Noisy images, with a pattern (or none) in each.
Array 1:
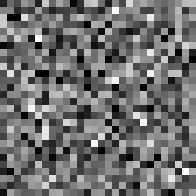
only noise
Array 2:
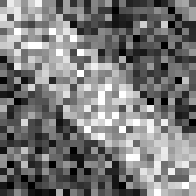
a diagonal band
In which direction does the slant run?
top left to bottom right
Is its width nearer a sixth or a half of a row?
a half
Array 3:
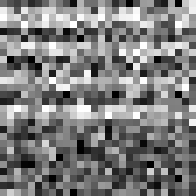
bands of rows
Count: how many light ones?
4
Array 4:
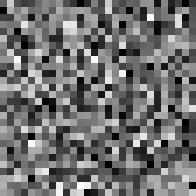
only noise
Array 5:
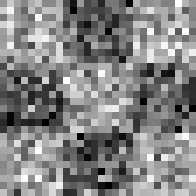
a checkerboard
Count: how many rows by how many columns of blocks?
3 by 3
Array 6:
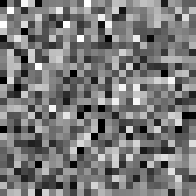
only noise
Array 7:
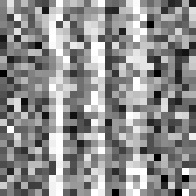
bands of columns
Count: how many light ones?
3
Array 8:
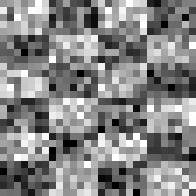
a checkerboard
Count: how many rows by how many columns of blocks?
6 by 4
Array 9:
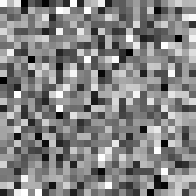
only noise
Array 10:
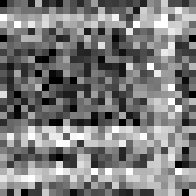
bands of rows crossing bands of columns
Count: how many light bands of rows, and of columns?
3 and 1
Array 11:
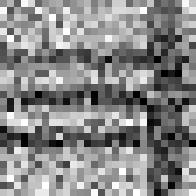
bands of rows crossing bands of columns
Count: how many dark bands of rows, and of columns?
3 and 1
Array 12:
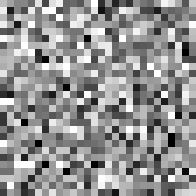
only noise
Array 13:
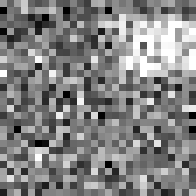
one block
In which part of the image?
top right
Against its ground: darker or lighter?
lighter
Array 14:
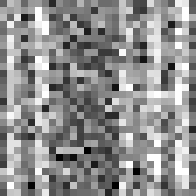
bands of columns
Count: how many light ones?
5
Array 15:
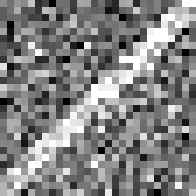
a diagonal band
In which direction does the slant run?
bottom left to top right
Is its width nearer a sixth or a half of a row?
a sixth
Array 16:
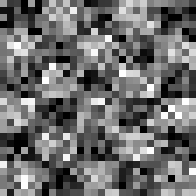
a checkerboard
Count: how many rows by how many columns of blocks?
6 by 5
